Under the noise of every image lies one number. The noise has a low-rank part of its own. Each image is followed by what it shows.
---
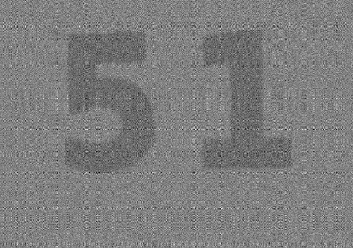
51
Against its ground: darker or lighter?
darker
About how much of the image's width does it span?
two thirds
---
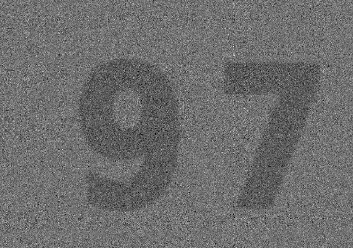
97
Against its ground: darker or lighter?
darker
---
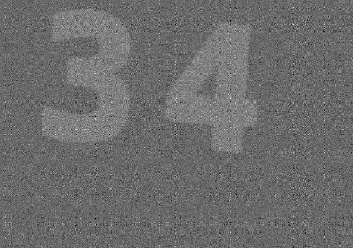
34
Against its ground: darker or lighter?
lighter
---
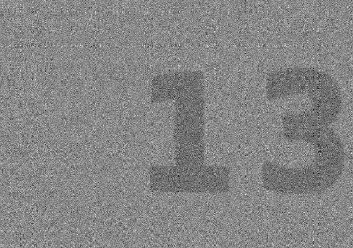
13
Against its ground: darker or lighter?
darker
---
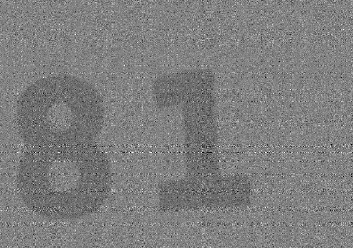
81
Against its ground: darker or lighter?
darker
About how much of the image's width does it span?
two thirds
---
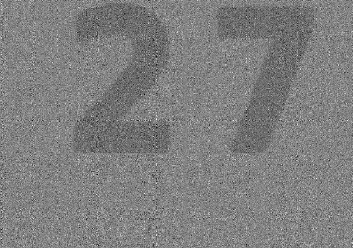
27
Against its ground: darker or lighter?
darker
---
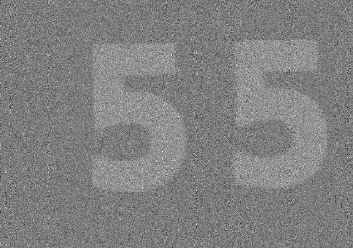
55
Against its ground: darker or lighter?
lighter
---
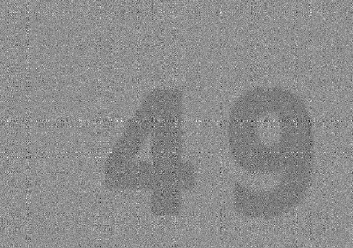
49
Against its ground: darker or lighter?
darker
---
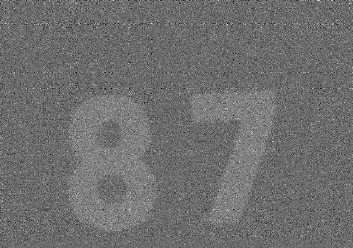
87
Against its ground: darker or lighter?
lighter
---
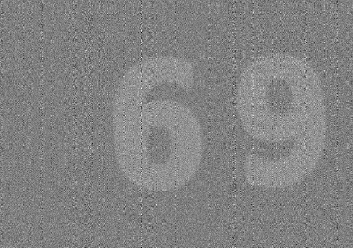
69
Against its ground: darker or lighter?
lighter
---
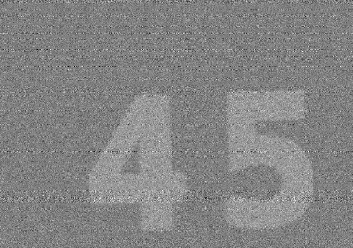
45
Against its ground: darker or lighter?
lighter
